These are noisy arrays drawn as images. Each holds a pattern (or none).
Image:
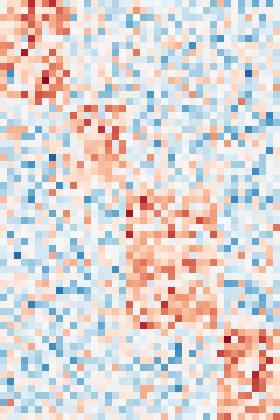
blocks along the diagonal
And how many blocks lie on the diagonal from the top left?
4
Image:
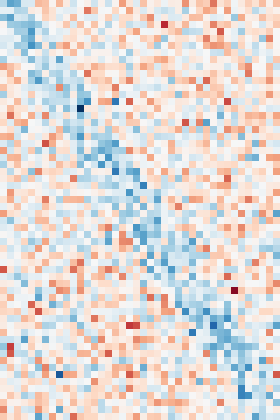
a diagonal band
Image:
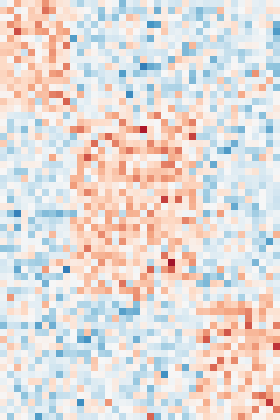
blocks along the diagonal
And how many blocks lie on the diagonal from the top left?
3
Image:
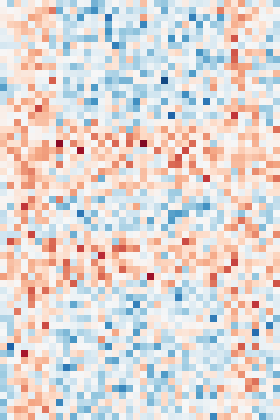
bands of rows crossing bands of columns
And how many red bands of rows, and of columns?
2 and 2
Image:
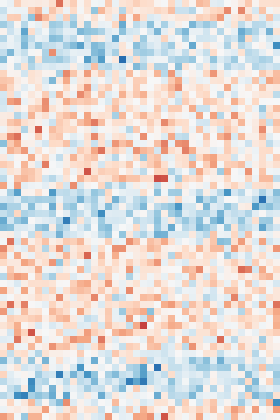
bands of rows
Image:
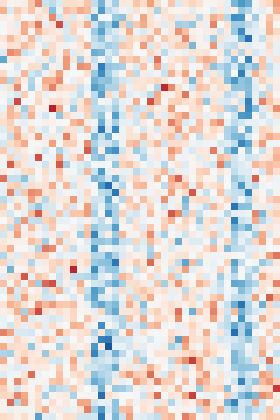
bands of columns
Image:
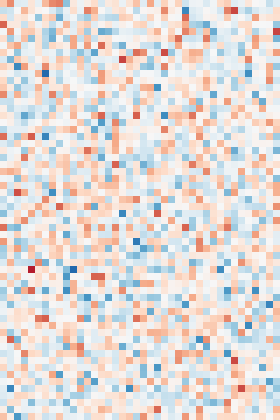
only noise
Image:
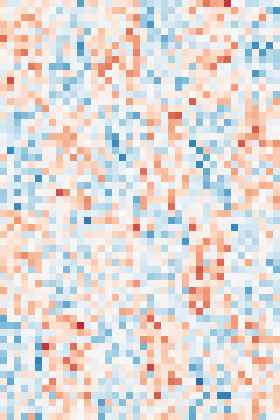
a checkerboard
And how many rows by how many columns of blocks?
4 by 6
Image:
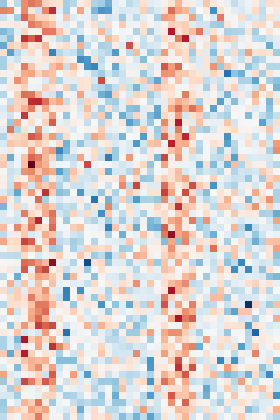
bands of columns
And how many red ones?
2
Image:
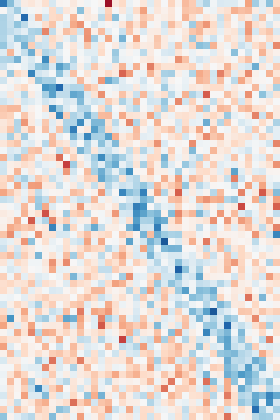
a diagonal band
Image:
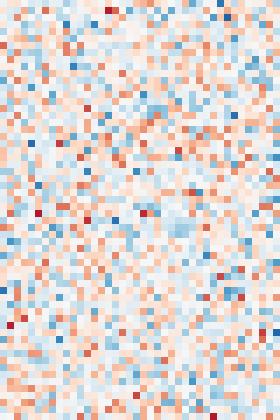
only noise
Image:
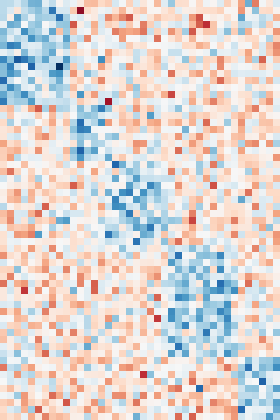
blocks along the diagonal
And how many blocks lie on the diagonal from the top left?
5
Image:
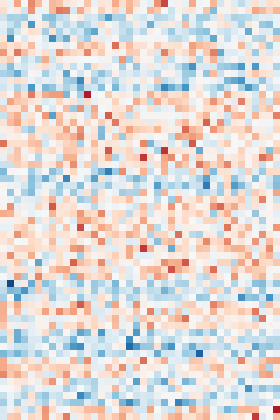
bands of rows
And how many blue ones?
6
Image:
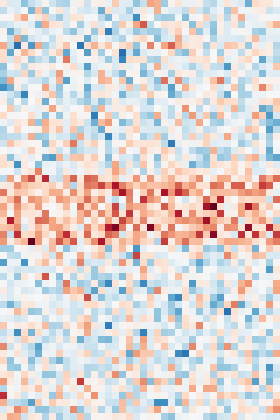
one band of rows
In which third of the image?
middle
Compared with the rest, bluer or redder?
redder
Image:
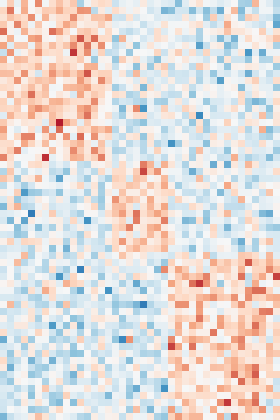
blocks along the diagonal
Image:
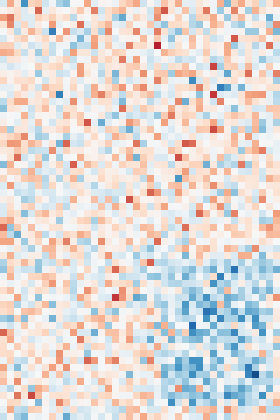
one block
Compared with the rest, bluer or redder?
bluer
